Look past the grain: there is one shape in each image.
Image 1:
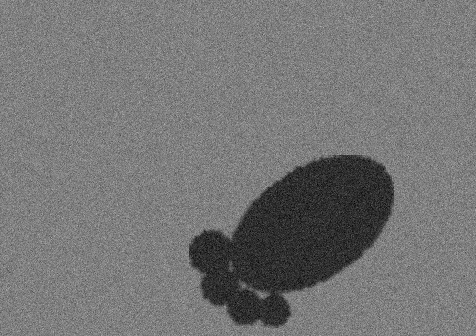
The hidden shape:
footprint
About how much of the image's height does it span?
half
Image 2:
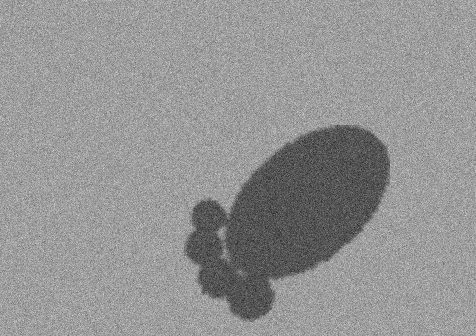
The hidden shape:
footprint
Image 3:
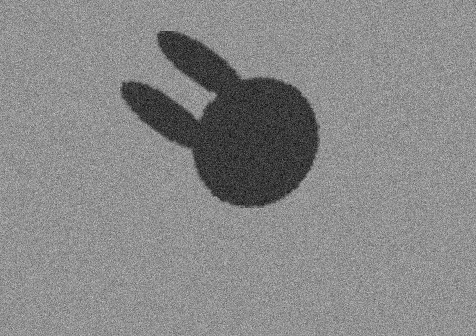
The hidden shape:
rabbit's head
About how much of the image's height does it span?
half
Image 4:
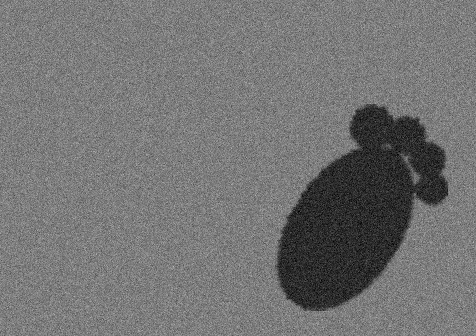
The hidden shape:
footprint
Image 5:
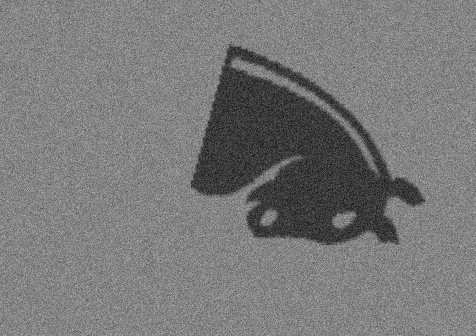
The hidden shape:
chess knight
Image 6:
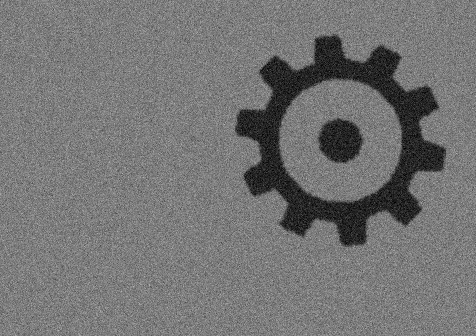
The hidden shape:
gear
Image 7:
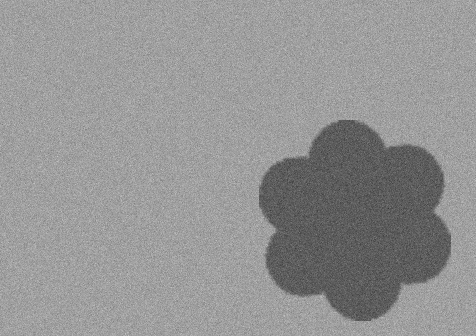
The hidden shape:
flower
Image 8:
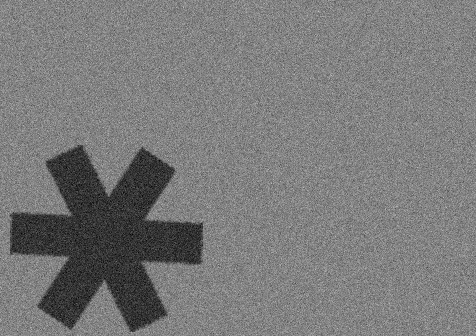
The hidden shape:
asterisk
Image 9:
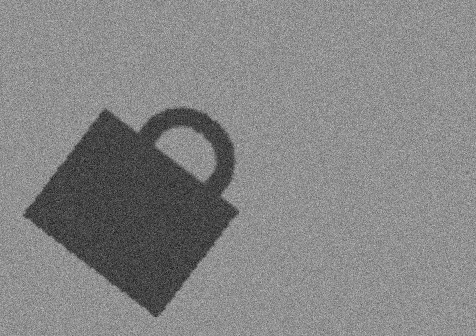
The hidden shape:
cup
